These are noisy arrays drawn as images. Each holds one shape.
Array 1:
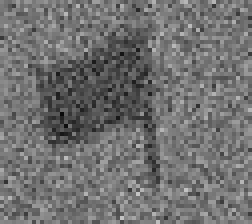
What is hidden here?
dark flag
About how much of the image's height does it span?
two thirds
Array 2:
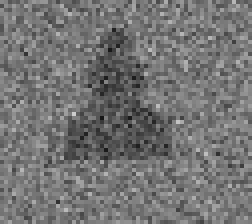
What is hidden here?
dark chess pawn
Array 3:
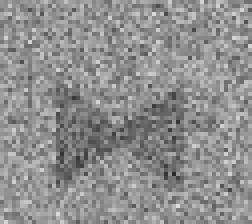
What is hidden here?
dark bow tie
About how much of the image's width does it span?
half
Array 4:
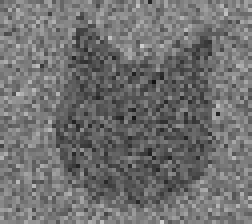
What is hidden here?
dark cat's head
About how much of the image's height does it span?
nearly all
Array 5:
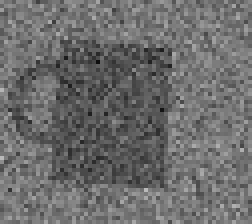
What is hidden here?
dark cup
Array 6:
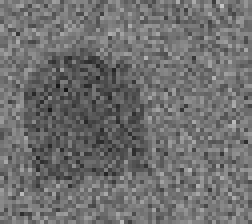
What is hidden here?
dark ghost
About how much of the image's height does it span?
two thirds
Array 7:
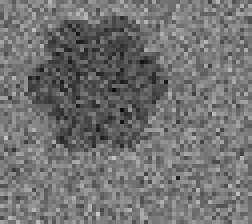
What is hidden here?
dark flower
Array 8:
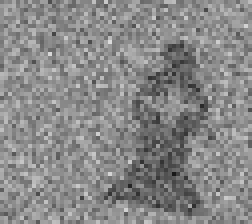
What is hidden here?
dark chess bishop
